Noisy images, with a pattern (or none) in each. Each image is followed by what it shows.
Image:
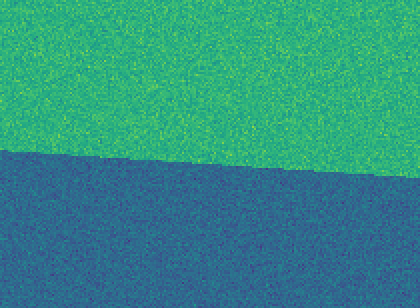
a sharp edge
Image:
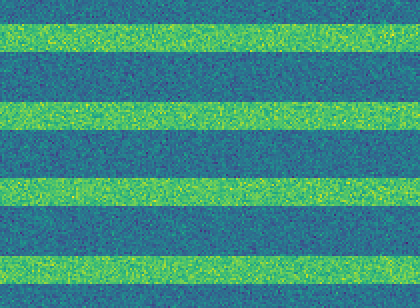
horizontal stripes
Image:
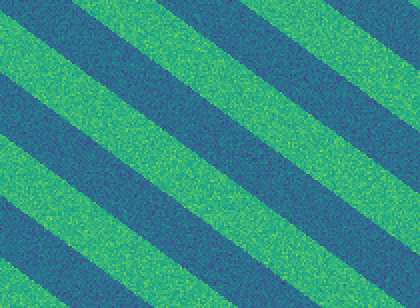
diagonal stripes
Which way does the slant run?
top left to bottom right
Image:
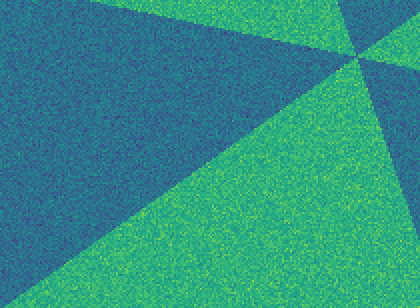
spokes from one point
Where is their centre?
top right
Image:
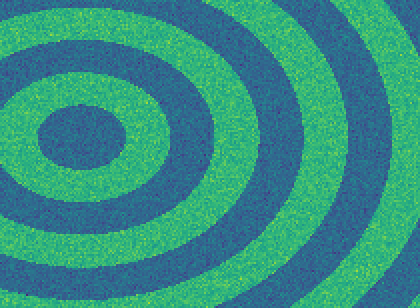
rings round one point
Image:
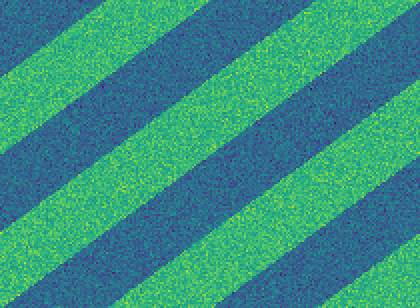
diagonal stripes
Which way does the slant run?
bottom left to top right
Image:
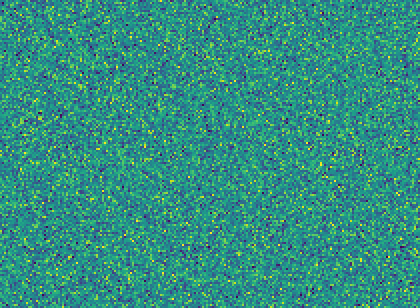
only noise
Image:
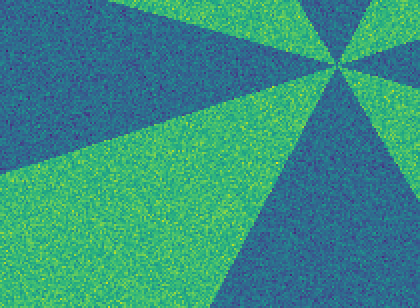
spokes from one point
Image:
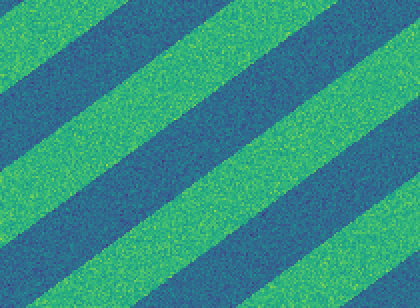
diagonal stripes
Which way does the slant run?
bottom left to top right
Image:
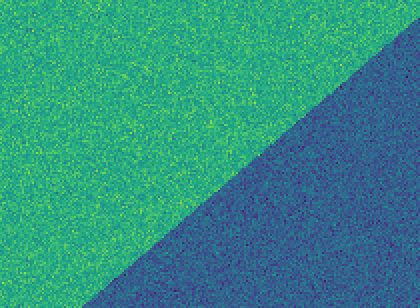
a sharp edge
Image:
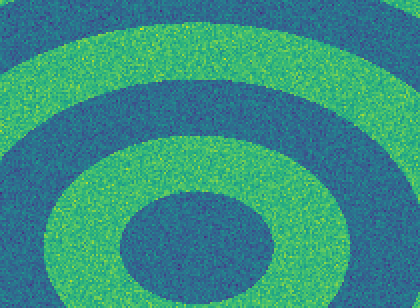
rings round one point
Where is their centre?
bottom middle
